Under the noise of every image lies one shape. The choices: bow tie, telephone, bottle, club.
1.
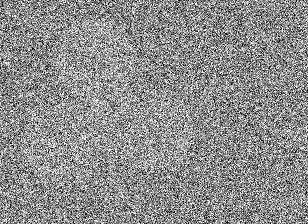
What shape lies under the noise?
club
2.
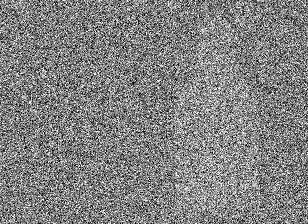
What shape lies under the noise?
bottle
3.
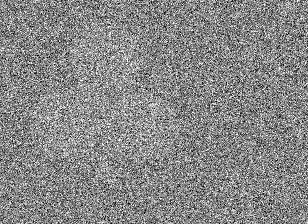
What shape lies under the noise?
club
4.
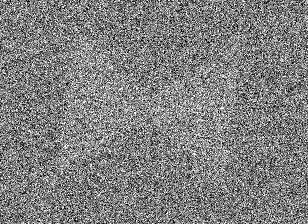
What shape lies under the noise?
bow tie
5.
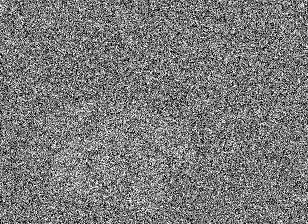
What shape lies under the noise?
telephone
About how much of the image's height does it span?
half
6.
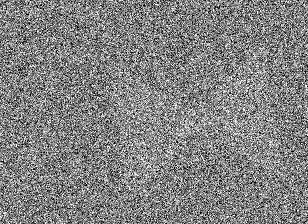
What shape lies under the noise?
bow tie
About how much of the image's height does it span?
two thirds
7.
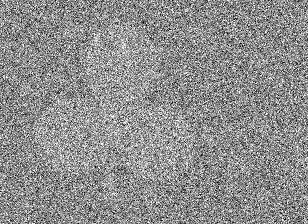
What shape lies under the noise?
club
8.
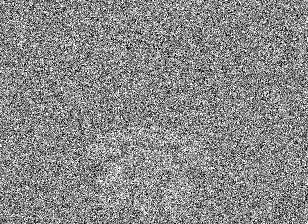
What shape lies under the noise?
telephone
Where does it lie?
bottom middle
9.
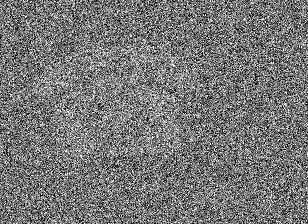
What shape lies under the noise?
telephone
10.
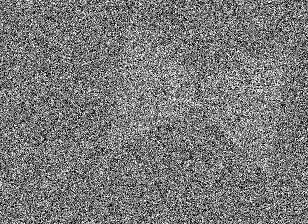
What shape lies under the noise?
bow tie
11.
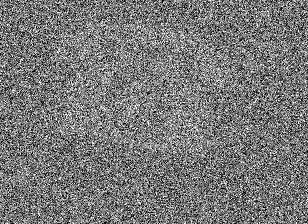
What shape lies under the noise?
telephone
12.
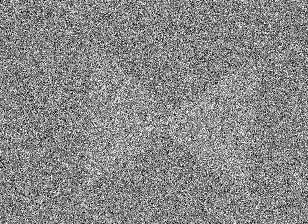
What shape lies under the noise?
bow tie
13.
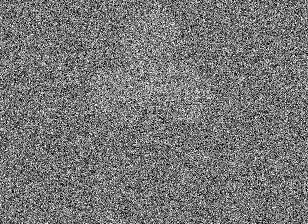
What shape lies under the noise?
club
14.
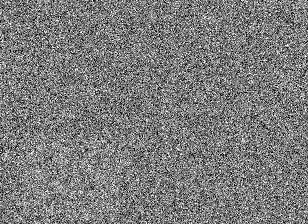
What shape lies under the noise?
telephone
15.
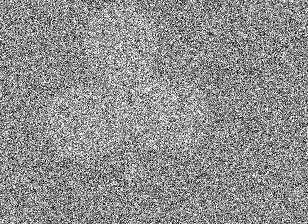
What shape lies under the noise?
club
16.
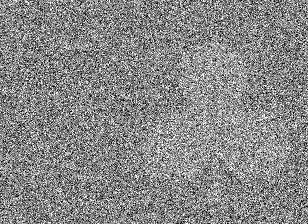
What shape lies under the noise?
club
